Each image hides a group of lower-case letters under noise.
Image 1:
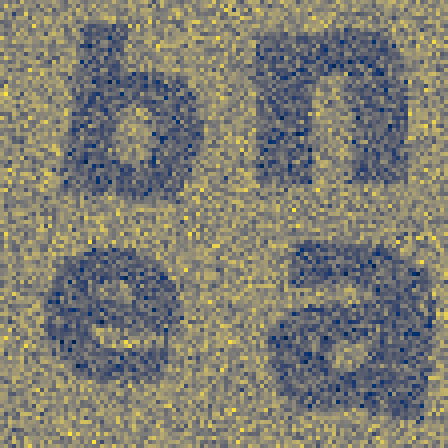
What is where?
top left: b; top right: n; bottom left: e; bottom right: a
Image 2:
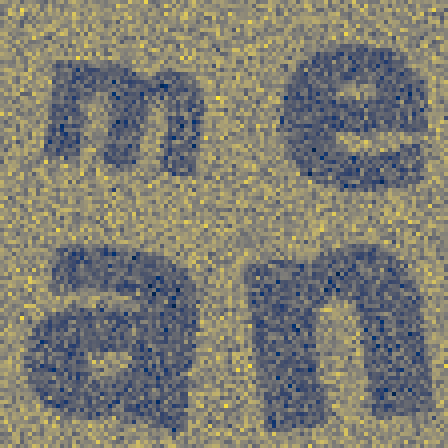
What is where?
top left: m; top right: e; bottom left: a; bottom right: n
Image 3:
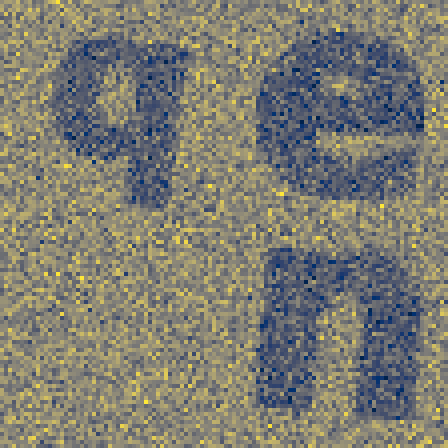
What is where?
top left: q; top right: e; bottom right: n
